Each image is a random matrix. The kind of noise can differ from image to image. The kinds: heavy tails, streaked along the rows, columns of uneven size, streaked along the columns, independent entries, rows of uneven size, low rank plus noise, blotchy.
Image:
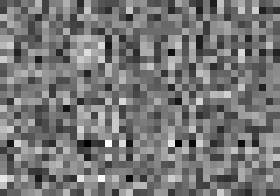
low rank plus noise
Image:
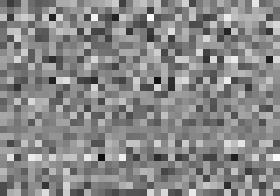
rows of uneven size
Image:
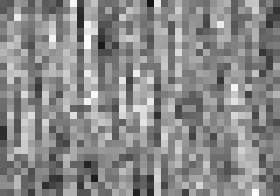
streaked along the columns
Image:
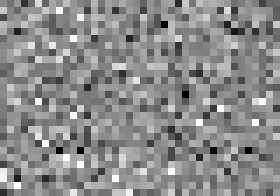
heavy tails
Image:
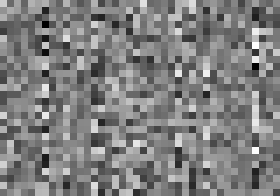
columns of uneven size
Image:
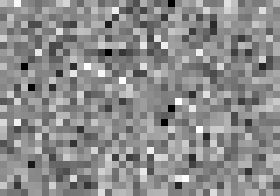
heavy tails
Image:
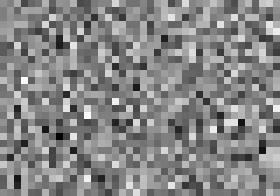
low rank plus noise
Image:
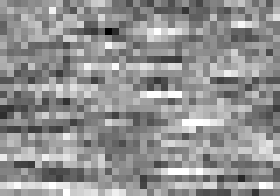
streaked along the rows
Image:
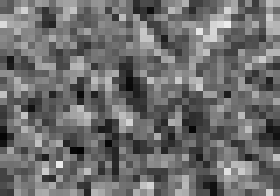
blotchy
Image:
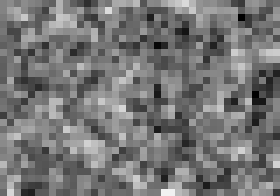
blotchy
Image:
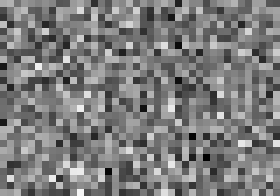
low rank plus noise
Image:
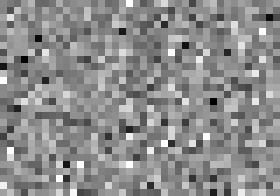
heavy tails
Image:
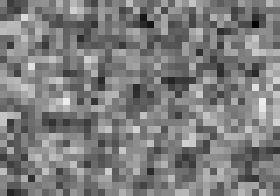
blotchy
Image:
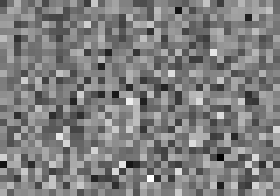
low rank plus noise
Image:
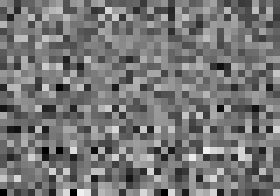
rows of uneven size
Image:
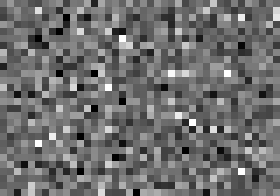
heavy tails
